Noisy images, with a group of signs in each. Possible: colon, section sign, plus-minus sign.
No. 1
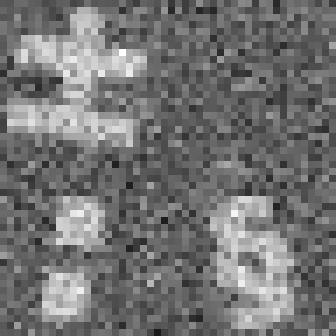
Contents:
top left: plus-minus sign; bottom left: colon; bottom right: section sign
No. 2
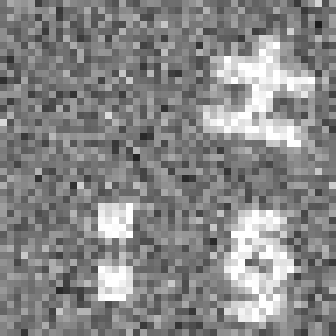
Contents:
top right: plus-minus sign; bottom left: colon; bottom right: section sign
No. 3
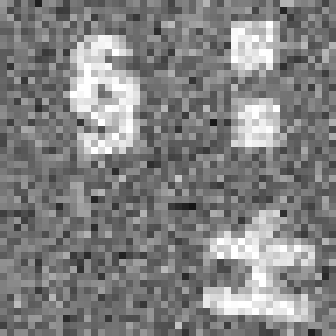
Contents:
top left: section sign; top right: colon; bottom right: plus-minus sign
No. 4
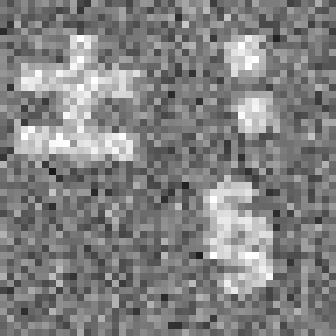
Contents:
top left: plus-minus sign; top right: colon; bottom right: section sign
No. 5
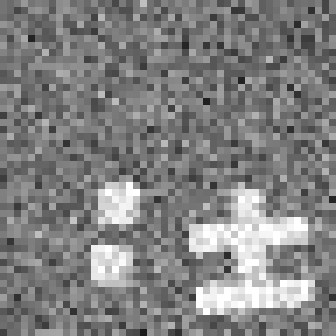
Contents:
bottom left: colon; bottom right: plus-minus sign
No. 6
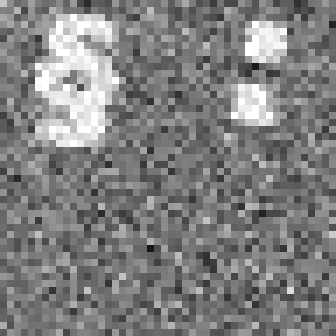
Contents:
top left: section sign; top right: colon
